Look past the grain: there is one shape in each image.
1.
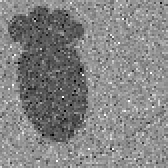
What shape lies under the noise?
footprint
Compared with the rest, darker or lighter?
darker
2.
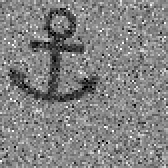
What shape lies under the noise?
anchor
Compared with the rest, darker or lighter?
darker
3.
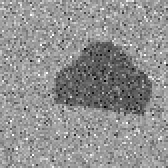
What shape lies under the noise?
cloud
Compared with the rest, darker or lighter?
darker
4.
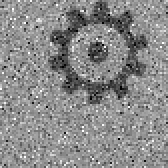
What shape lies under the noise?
gear
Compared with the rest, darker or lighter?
darker
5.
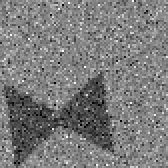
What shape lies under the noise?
bow tie
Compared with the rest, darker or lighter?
darker
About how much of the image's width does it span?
two thirds
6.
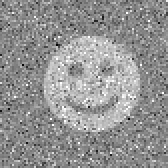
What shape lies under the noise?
smiling face
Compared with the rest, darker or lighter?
lighter
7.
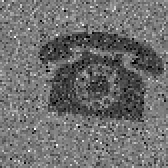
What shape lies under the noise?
telephone
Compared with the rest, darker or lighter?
darker
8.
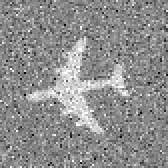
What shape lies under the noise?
airplane
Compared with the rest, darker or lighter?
lighter
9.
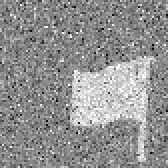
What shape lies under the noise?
flag
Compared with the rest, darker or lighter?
lighter
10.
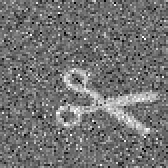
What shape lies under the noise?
pair of scissors
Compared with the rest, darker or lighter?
lighter
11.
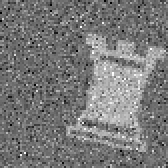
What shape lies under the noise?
chess rook
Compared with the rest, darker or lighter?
lighter
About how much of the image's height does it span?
two thirds
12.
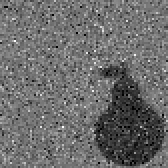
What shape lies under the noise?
pear
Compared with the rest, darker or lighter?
darker
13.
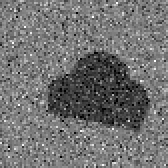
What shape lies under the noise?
cloud
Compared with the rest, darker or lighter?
darker
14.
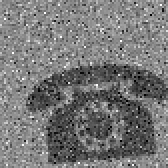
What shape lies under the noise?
telephone
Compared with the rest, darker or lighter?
darker
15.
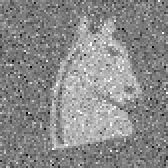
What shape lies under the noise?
chess knight
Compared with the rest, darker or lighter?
lighter
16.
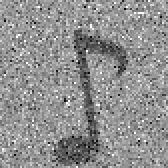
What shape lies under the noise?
musical note
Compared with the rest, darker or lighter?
darker
